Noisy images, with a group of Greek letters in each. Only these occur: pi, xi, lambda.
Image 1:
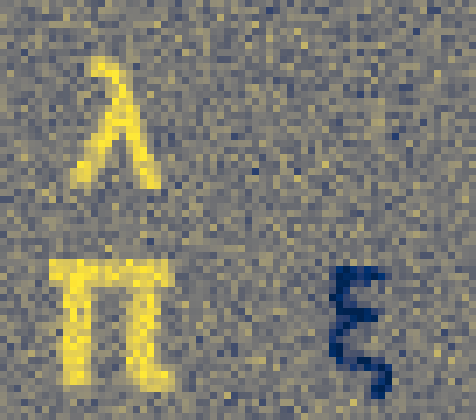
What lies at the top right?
nothing
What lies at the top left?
lambda
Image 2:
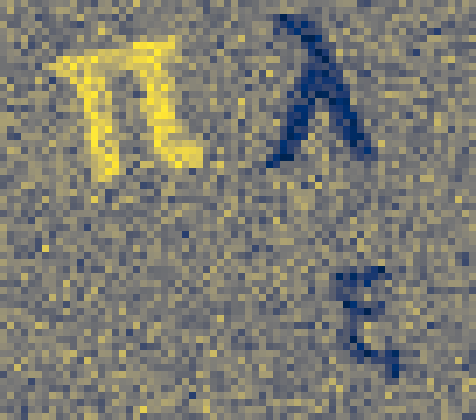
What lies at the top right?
lambda
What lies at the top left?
pi
